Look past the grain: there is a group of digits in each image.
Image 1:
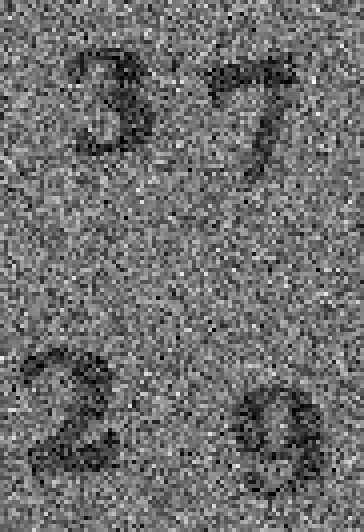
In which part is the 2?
bottom left
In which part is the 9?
bottom right
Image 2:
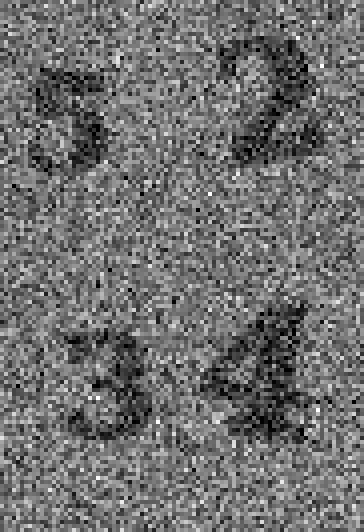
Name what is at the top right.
2
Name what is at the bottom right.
4
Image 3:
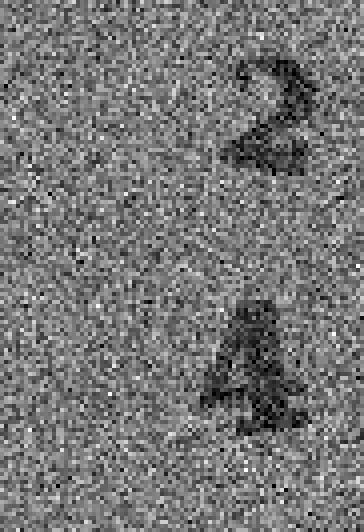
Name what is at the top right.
2
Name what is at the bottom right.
4
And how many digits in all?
2
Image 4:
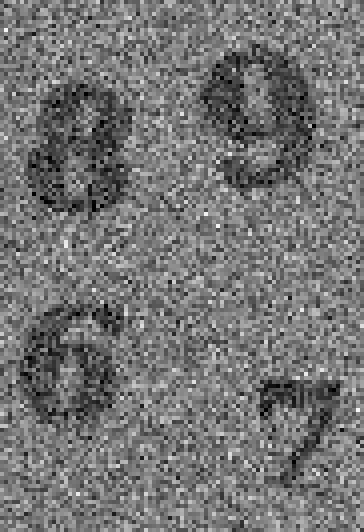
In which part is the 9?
top right
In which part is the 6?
bottom left
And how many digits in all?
4
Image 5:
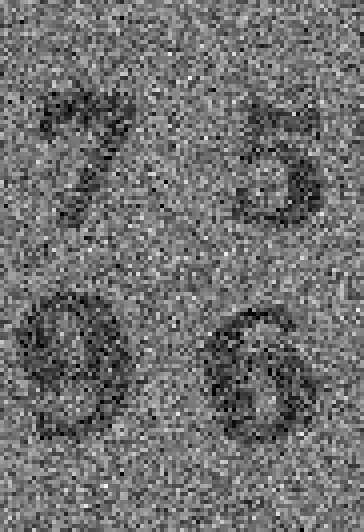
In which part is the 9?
bottom left
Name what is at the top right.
5
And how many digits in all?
4
